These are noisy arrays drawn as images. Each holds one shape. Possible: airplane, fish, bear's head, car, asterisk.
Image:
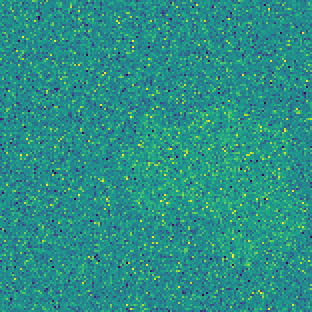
car
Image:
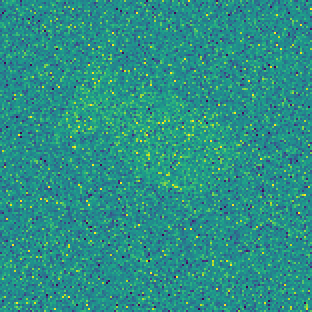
fish
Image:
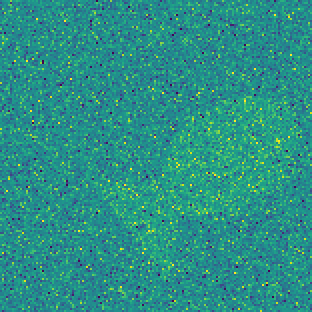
fish
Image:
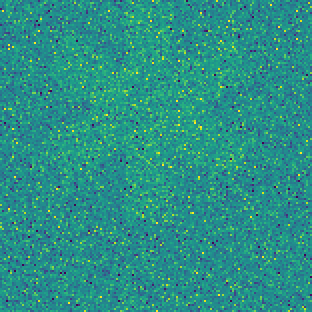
asterisk
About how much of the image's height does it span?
two thirds
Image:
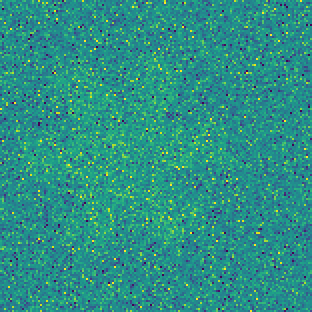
asterisk
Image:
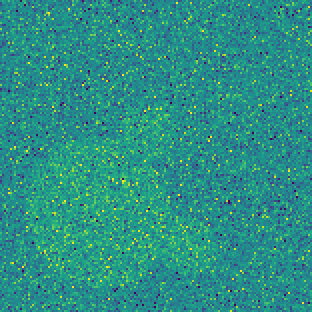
bear's head
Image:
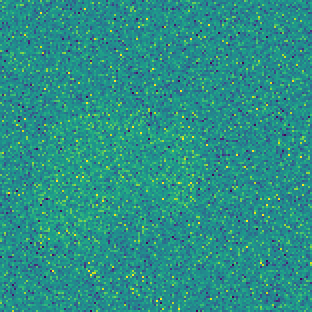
car
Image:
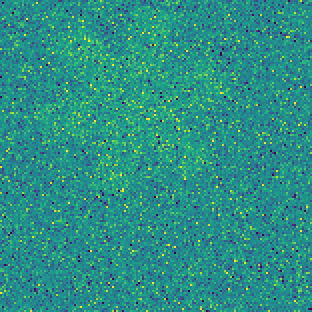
asterisk
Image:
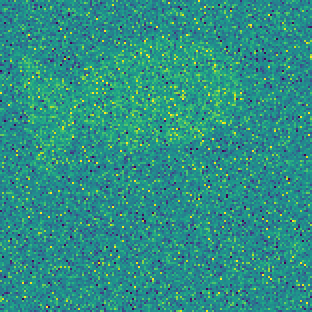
fish
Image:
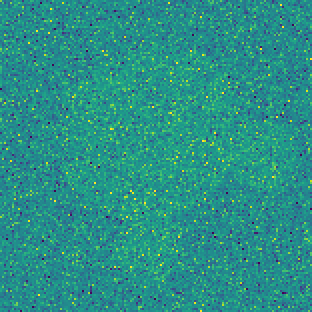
bear's head
